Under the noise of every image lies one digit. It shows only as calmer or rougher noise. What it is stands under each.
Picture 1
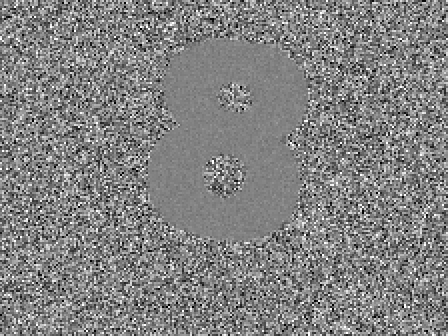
8
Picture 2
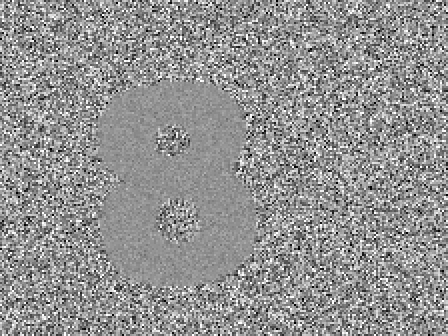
8
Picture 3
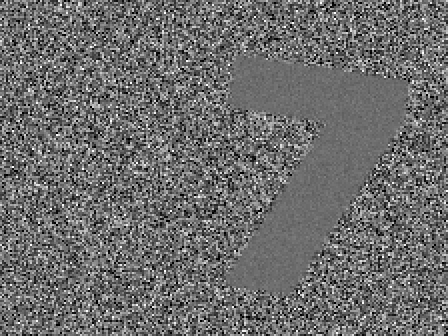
7
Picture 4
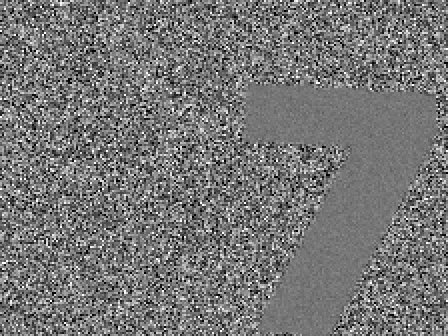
7
